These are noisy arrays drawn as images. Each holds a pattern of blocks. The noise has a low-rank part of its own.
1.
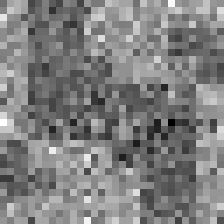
the same after a half turn
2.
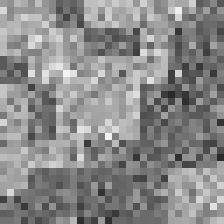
mirrored about the diagonal from the top left
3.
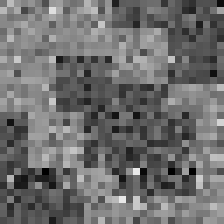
mirrored about the diagonal from the top left
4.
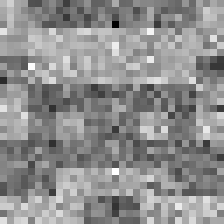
left and right mirror each other
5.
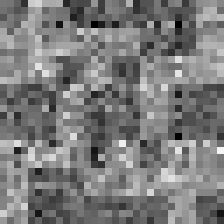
the same after a half turn
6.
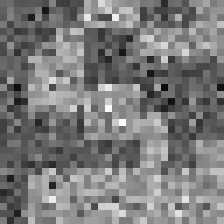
no symmetry
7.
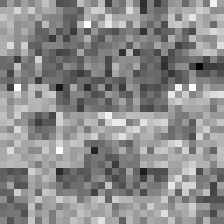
left and right mirror each other
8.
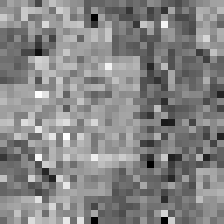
top and bottom mirror each other
